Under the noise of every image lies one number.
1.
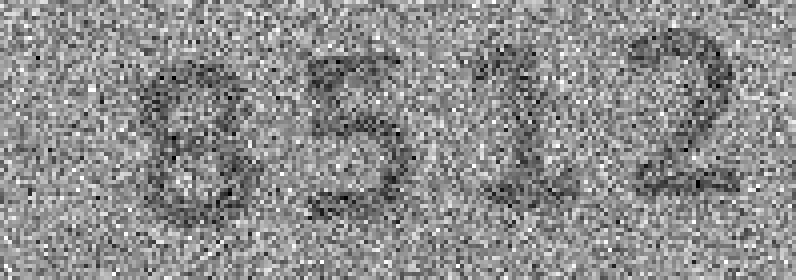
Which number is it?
8512
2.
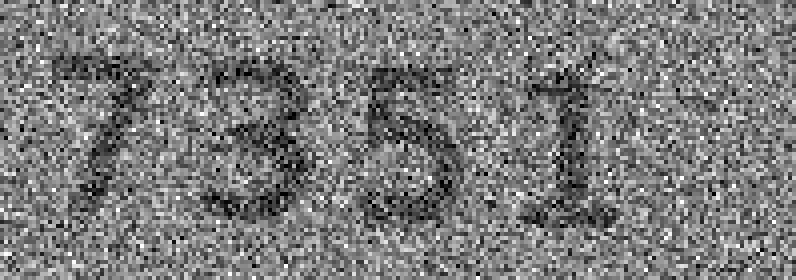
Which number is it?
7351
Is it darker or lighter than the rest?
darker
